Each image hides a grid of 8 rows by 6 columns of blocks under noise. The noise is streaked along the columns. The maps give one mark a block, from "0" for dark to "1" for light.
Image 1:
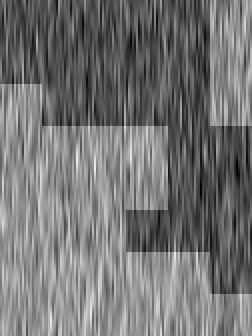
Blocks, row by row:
0 0 0 0 0 1
0 0 0 0 0 1
1 0 0 0 0 1
1 1 1 1 0 0
1 1 1 1 0 0
1 1 1 0 0 0
1 1 1 1 1 0
1 1 1 1 1 1
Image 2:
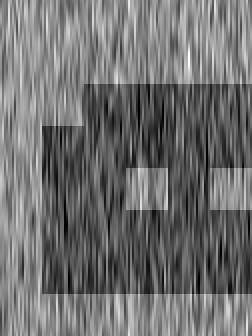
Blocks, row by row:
1 1 1 1 1 1
1 1 1 1 1 1
1 1 0 0 0 0
1 0 0 0 0 0
1 0 0 1 0 1
1 0 0 0 0 0
1 0 0 0 0 0
1 1 1 1 1 1
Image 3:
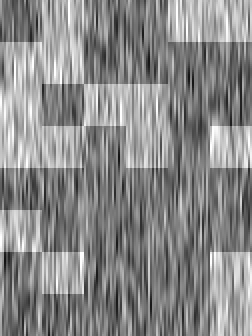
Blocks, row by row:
0 1 0 0 1 1
1 1 0 0 0 0
1 0 1 1 0 0
1 1 0 1 0 1
0 0 0 0 0 0
1 0 0 0 0 0
0 1 0 0 0 1
0 0 0 0 0 1
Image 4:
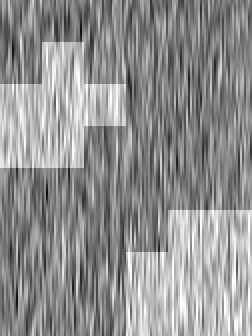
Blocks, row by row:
0 0 0 0 0 0
0 1 0 0 0 0
1 1 1 0 0 0
1 1 0 0 0 0
0 0 0 0 0 0
0 0 0 0 1 1
0 0 0 1 1 1
0 0 0 1 1 1
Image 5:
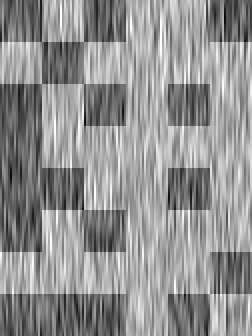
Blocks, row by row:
0 1 0 1 1 0
1 0 1 1 1 1
0 1 0 1 0 1
0 1 1 1 1 1
0 0 1 1 0 1
0 1 0 1 1 1
1 1 1 1 1 0
0 0 0 1 0 1
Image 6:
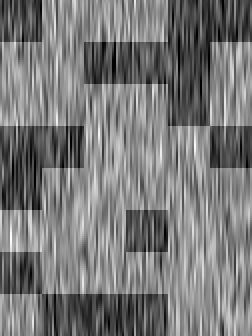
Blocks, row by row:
0 1 1 1 0 0
1 1 0 0 0 1
1 1 1 1 0 1
0 0 1 1 1 0
0 1 1 1 1 1
1 1 1 0 1 1
0 1 1 1 1 1
1 0 0 0 1 1
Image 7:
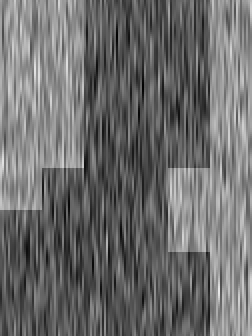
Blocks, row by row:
1 1 0 0 0 1
1 1 0 0 0 1
1 1 0 0 0 1
1 1 0 0 0 1
1 0 0 0 1 1
0 0 0 0 1 1
0 0 0 0 0 1
0 0 0 0 0 1
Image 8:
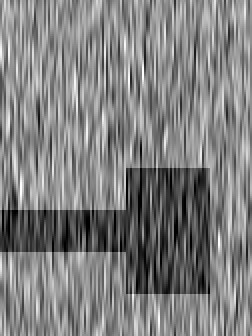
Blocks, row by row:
1 1 1 1 1 1
1 1 1 1 1 1
1 1 1 1 1 1
1 1 1 1 1 1
1 1 1 0 0 1
0 0 0 0 0 1
1 1 1 0 0 1
1 1 1 1 1 1
